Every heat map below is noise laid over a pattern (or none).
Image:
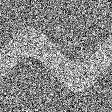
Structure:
a wavy band
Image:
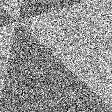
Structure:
spokes from one point
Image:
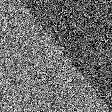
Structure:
a sharp edge
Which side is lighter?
bottom left
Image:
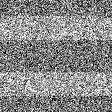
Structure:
horizontal stripes
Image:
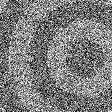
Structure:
rings round one point
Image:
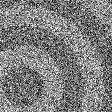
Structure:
rings round one point
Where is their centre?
bottom left
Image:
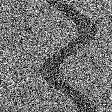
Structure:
a wavy band
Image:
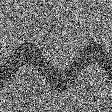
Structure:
a wavy band
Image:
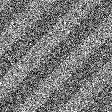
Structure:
diagonal stripes
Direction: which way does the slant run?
bottom left to top right
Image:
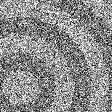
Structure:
rings round one point
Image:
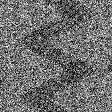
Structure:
a wavy band
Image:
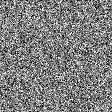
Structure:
only noise
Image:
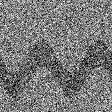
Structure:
a wavy band
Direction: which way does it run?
left to right
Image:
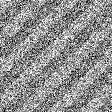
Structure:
diagonal stripes
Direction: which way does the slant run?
bottom left to top right
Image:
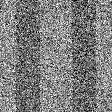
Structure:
vertical stripes
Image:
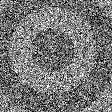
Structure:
rings round one point
